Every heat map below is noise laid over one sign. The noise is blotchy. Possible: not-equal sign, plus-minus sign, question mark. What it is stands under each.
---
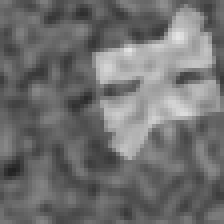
light not-equal sign
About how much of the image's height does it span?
two thirds
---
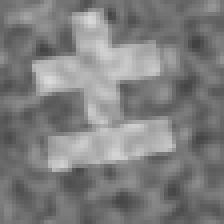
light plus-minus sign
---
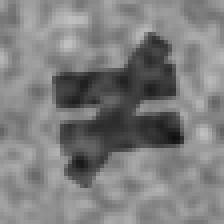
dark not-equal sign
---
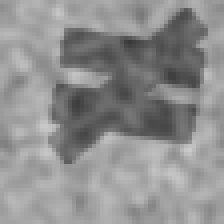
dark not-equal sign
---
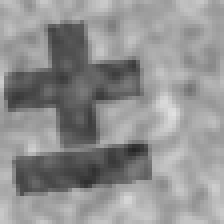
dark plus-minus sign
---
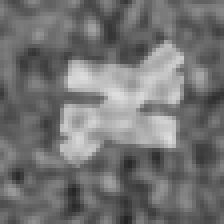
light not-equal sign
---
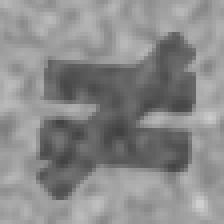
dark not-equal sign
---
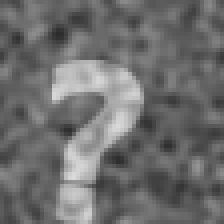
light question mark
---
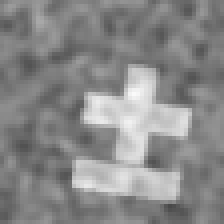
light plus-minus sign
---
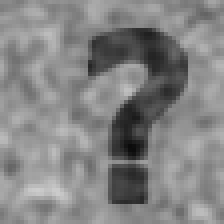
dark question mark
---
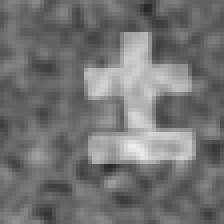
light plus-minus sign
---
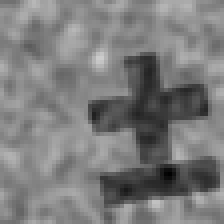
dark plus-minus sign
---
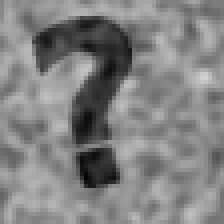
dark question mark
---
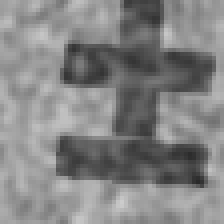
dark plus-minus sign
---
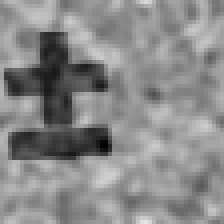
dark plus-minus sign
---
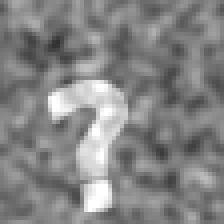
light question mark
